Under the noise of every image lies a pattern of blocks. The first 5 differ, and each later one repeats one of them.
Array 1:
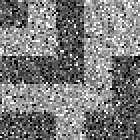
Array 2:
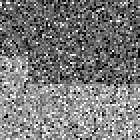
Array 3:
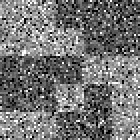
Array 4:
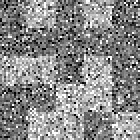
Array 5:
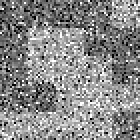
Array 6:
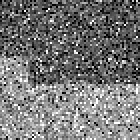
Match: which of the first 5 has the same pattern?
2
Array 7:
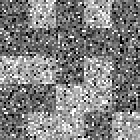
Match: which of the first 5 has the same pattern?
4
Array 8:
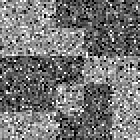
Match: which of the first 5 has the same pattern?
3
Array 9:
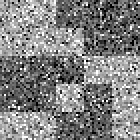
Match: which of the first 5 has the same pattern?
3
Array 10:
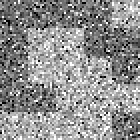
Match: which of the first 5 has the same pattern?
5
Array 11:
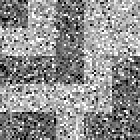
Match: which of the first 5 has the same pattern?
1
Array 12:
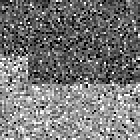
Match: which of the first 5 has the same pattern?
2
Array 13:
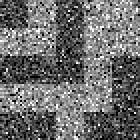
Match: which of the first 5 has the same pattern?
1
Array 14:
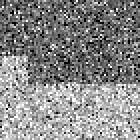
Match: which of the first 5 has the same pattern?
2
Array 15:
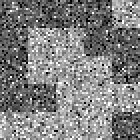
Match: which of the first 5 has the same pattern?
5
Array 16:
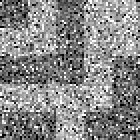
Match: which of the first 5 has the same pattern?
1
